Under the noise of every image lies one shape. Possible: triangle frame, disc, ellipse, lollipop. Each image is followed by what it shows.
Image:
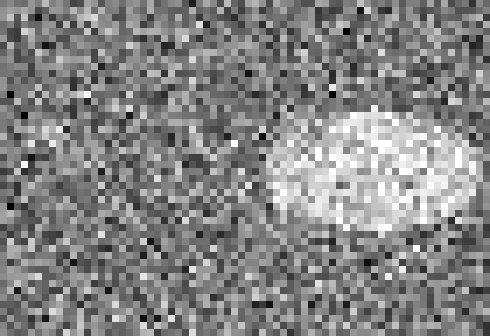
ellipse
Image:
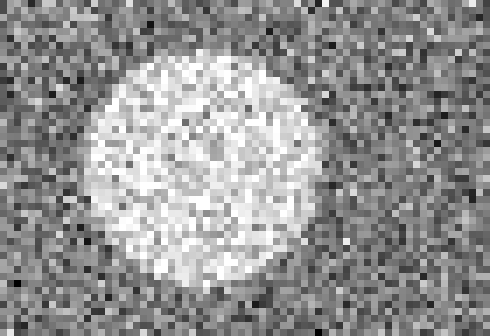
disc
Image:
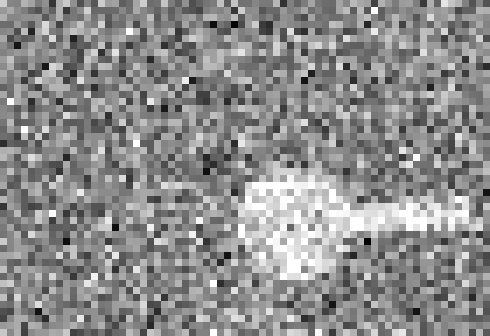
lollipop
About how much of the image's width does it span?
half
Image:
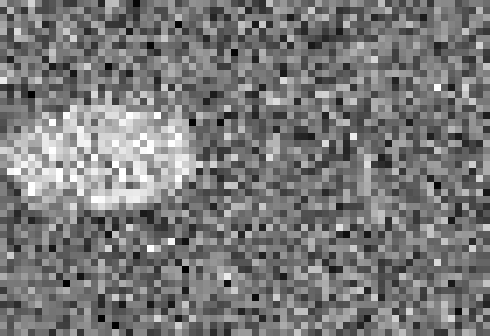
ellipse
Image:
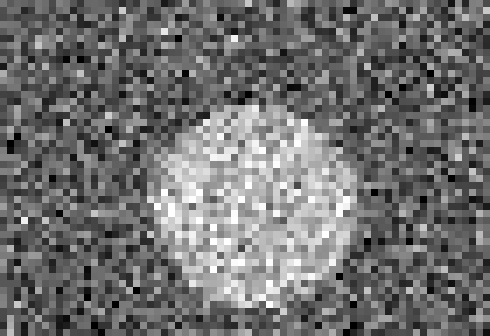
disc
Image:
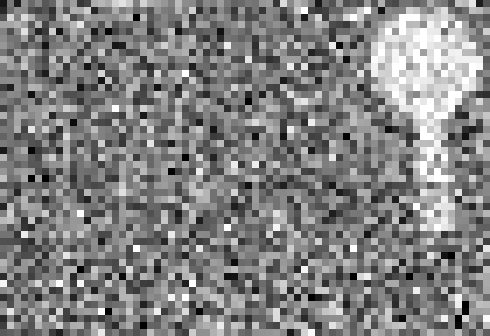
lollipop
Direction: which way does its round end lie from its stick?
up
